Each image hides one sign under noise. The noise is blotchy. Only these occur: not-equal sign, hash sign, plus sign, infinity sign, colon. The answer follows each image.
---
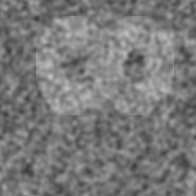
infinity sign
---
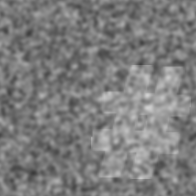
hash sign
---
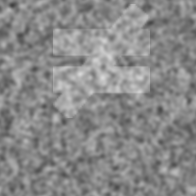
not-equal sign
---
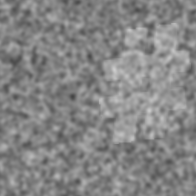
hash sign
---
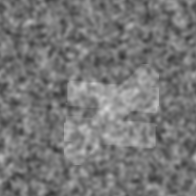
not-equal sign
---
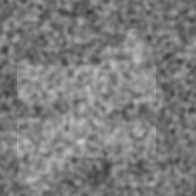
not-equal sign
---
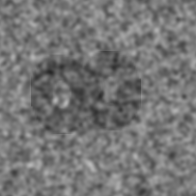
infinity sign
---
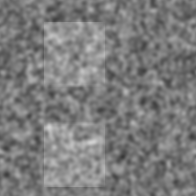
colon
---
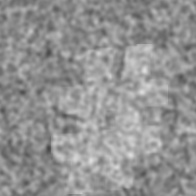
hash sign
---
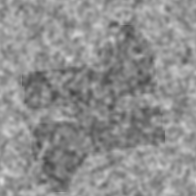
not-equal sign
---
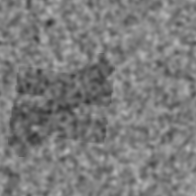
not-equal sign
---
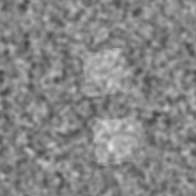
colon
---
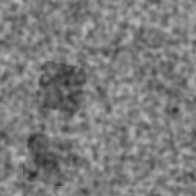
colon
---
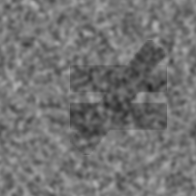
not-equal sign
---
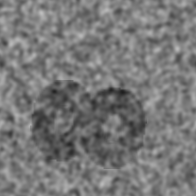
infinity sign
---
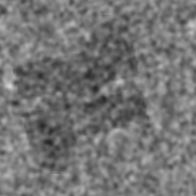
not-equal sign
